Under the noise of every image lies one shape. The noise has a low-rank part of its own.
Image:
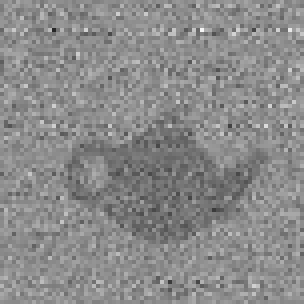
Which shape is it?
teapot
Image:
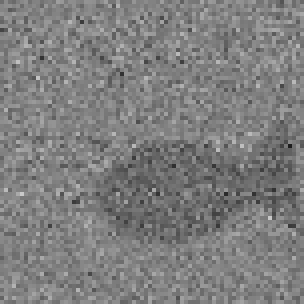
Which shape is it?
fish
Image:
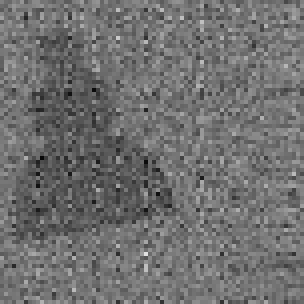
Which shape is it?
chess pawn
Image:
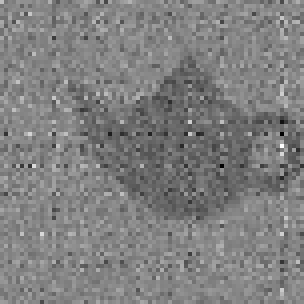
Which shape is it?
teapot
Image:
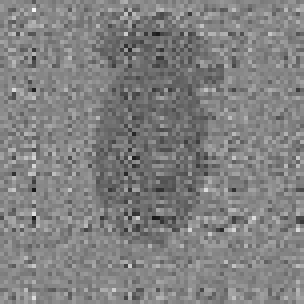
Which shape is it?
footprint
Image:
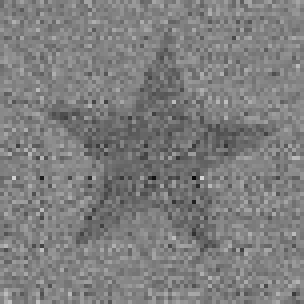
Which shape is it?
star
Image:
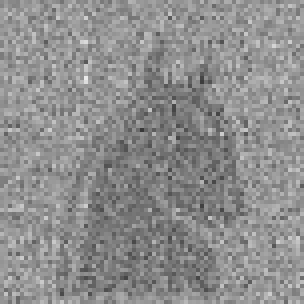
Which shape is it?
chess knight
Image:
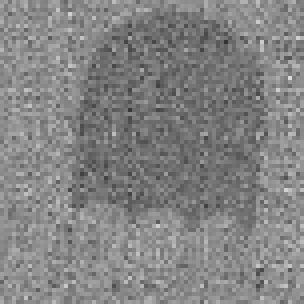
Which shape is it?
ghost
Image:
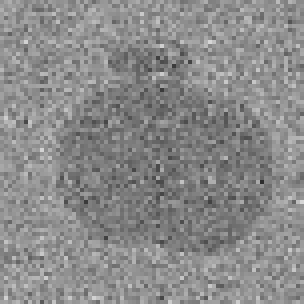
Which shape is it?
apple
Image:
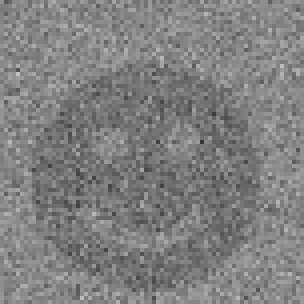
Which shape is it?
smiling face
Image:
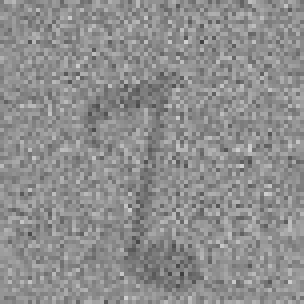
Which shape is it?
musical note
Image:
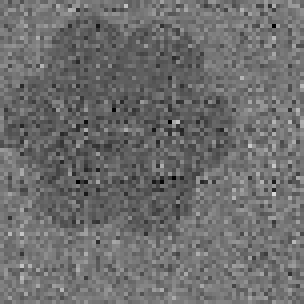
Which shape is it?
flower
